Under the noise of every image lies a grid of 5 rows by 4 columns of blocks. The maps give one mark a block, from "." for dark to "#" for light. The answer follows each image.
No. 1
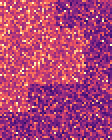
# # . .
# # # .
# # # .
# . . .
. . . .
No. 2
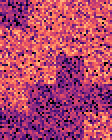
. # # #
# # # #
# # . #
# . . .
. . . #
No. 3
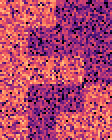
# # . .
# . . .
# # # .
# . . #
# . # #
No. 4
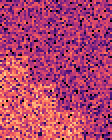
. . . .
. . . .
# . . .
# # . .
# # # .
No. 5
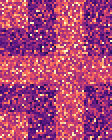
# . # .
. . # .
# # # #
. . # .
# . # .
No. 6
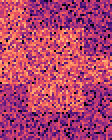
# . . .
# # # .
# # # #
. # # .
. . . .
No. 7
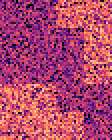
. . # #
. . . #
. . . #
# # . .
# # # .
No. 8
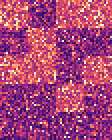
# . # #
. # . .
# # . #
. . # .
. . . .
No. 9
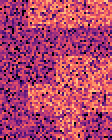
. # # #
. . . .
. . # #
. # # #
. . # .
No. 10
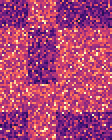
. # . .
# . # #
# . # #
# # # #
. # . .
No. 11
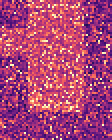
. # # .
# # # .
. # # .
. # # .
. . . .
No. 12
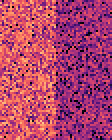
# # . .
# # . .
# # . .
# # . .
# # . .
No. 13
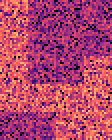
# . . .
# . . .
# . . #
# # # #
. . # #
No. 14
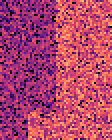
. . # #
. . # #
. . # #
. . # #
. # # #
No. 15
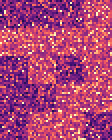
. . . #
# # # #
. # . #
. . # #
. # # .
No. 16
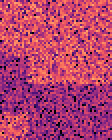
# # # #
# # # #
. # # #
. . . .
# . . .
